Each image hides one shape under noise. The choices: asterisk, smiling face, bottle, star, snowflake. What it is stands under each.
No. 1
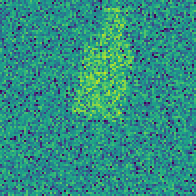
light bottle
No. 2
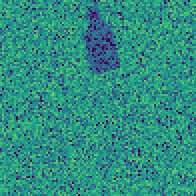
dark bottle, top middle
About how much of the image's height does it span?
a third
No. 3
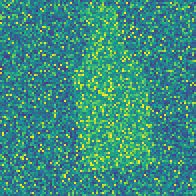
light bottle
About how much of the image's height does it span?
nearly all
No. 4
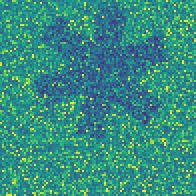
dark asterisk
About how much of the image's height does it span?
two thirds
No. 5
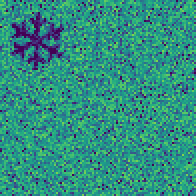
dark snowflake, top left
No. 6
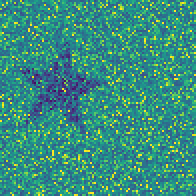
dark star
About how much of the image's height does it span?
half
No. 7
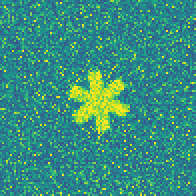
light asterisk, centre
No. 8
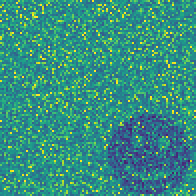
dark smiling face, bottom right
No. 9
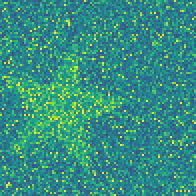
light star
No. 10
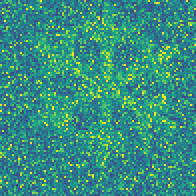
light snowflake
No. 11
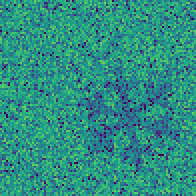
dark snowflake
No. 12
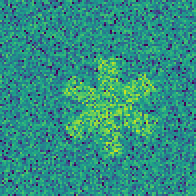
light asterisk
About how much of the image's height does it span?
half
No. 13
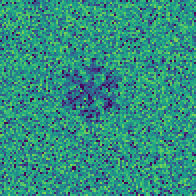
dark snowflake, centre
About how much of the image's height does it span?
a third
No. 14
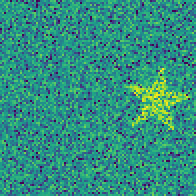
light star, middle right
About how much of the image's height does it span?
a third
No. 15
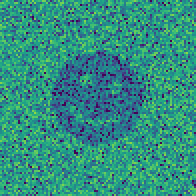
dark smiling face
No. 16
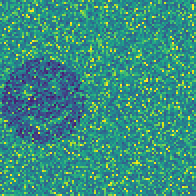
dark smiling face, middle left
